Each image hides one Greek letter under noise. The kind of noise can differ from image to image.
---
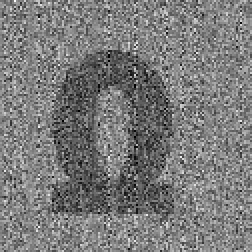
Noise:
columns of uneven size
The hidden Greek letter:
omega
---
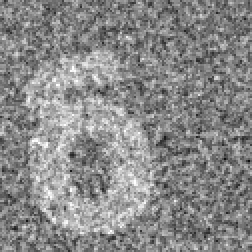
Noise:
blotchy
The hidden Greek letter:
delta
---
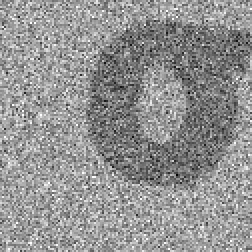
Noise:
independent entries
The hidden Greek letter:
sigma
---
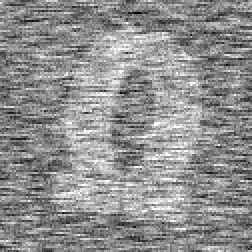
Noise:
streaked along the rows
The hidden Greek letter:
omega
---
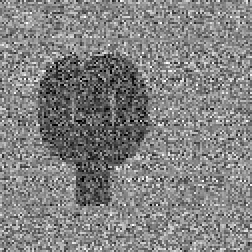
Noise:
rows of uneven size
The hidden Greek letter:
phi
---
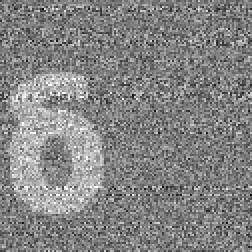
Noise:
rows of uneven size
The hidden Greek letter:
delta
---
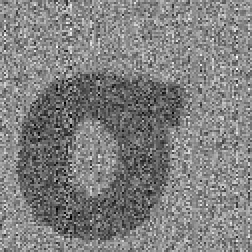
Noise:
columns of uneven size
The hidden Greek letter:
sigma
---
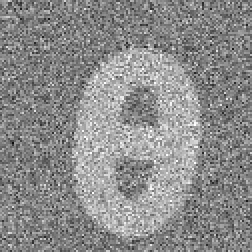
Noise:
low rank plus noise
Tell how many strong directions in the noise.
two
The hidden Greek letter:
theta
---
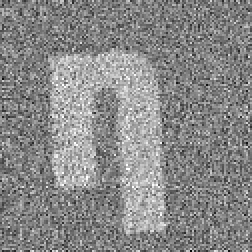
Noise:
low rank plus noise
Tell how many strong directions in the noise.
two
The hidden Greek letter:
eta
